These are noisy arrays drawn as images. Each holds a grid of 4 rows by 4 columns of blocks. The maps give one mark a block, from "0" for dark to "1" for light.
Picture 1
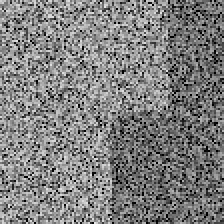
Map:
1110
1110
1100
1100
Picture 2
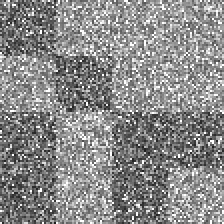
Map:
0111
1011
0100
0101
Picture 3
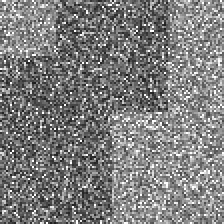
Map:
1001
0001
0011
0011
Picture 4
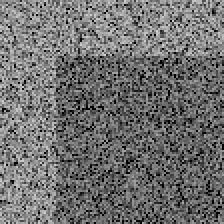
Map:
1111
1000
1000
1000
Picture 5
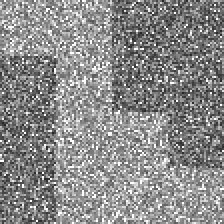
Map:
1100
0100
0110
0111
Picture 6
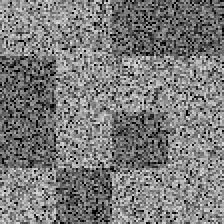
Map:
1100
0111
0101
1011
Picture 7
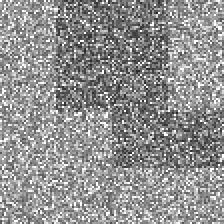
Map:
1001
1001
1100
1111
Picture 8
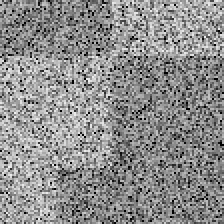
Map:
0011
1100
1100
1000
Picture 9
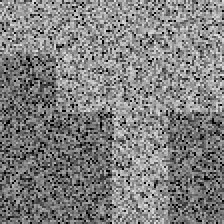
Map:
1111
0111
0010
0010
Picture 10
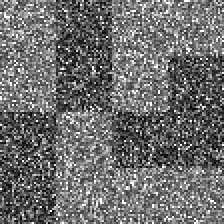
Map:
1011
1010
0100
0111
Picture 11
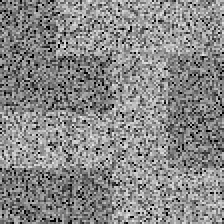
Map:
0111
0010
1110
0011
